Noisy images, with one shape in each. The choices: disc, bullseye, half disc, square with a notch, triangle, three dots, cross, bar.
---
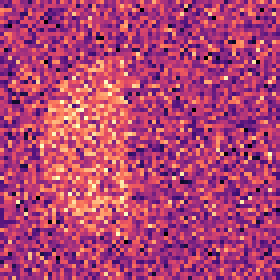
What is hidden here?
light half disc
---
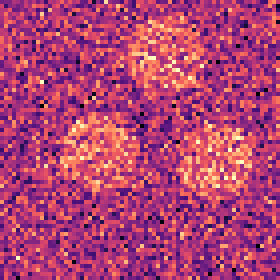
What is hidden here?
light three dots
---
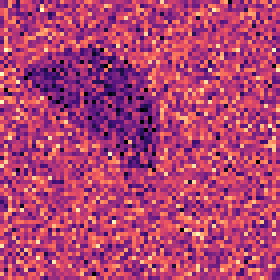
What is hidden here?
dark half disc
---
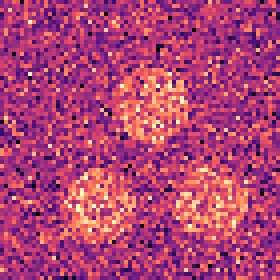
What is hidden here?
light three dots
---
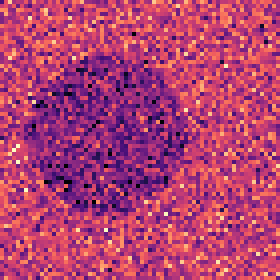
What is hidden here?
dark disc
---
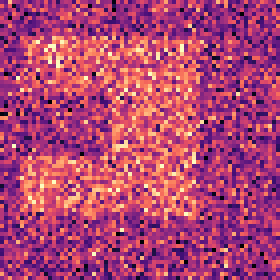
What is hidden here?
light square with a notch
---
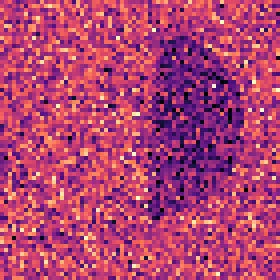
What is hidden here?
dark half disc
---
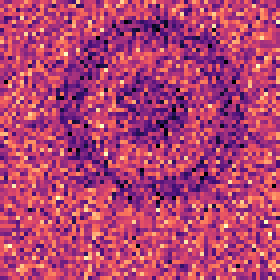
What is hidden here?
dark bullseye
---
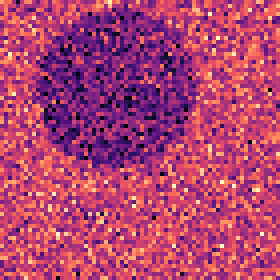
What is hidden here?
dark disc
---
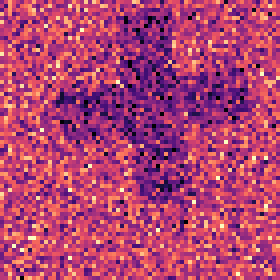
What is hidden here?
dark cross
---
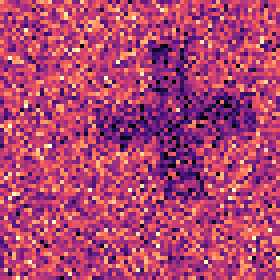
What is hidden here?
dark cross
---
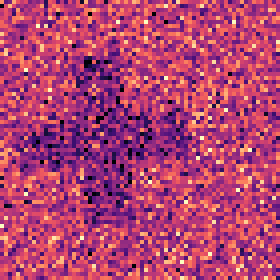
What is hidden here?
dark cross
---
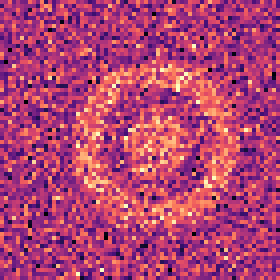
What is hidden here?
light bullseye
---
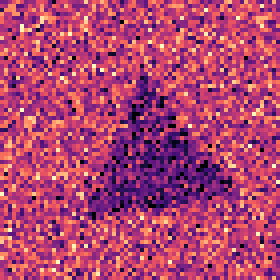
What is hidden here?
dark triangle
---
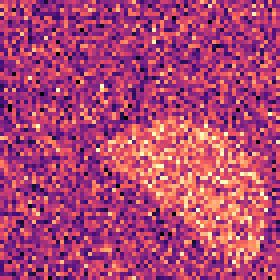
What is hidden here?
light half disc
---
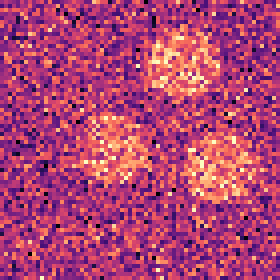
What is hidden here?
light three dots
